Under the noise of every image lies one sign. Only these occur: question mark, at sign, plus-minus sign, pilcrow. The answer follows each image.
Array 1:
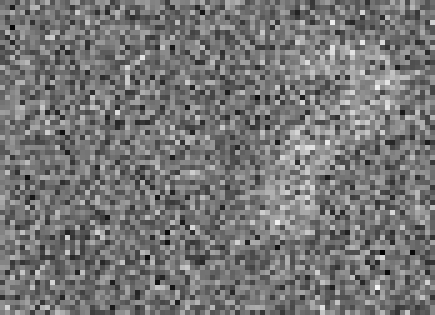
question mark
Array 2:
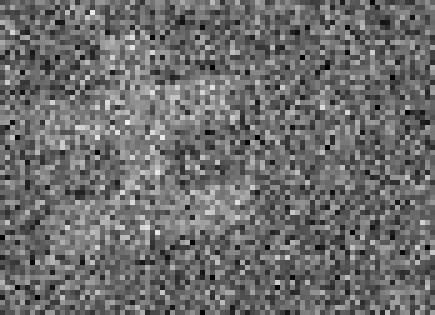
plus-minus sign
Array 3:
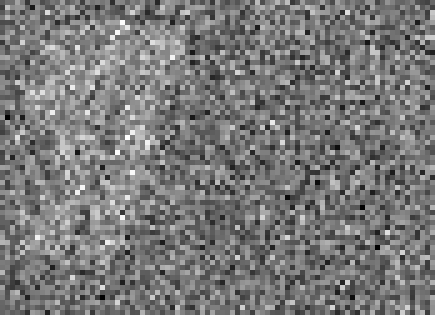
pilcrow
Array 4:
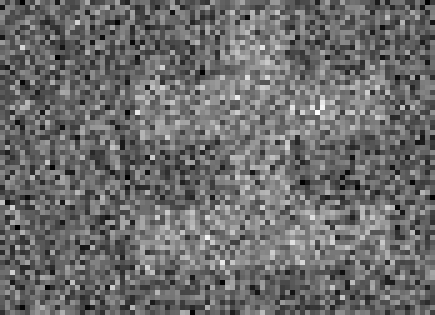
plus-minus sign
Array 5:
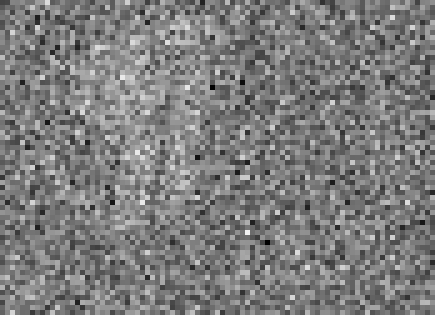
pilcrow
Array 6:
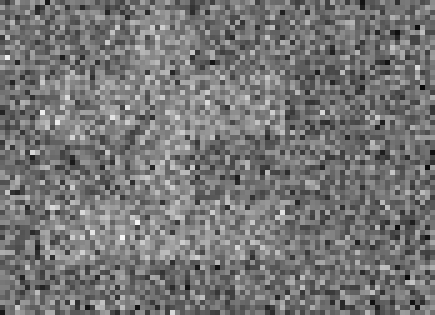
plus-minus sign
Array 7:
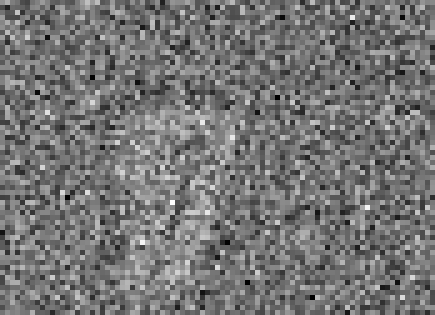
pilcrow
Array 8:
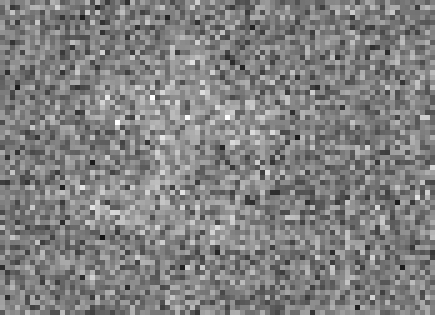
plus-minus sign
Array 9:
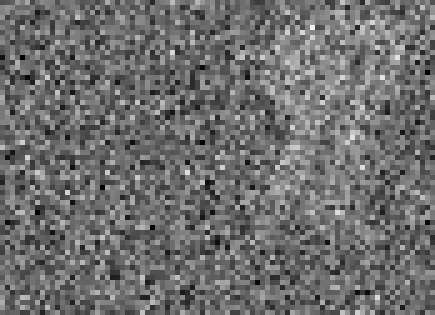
pilcrow
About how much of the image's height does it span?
two thirds
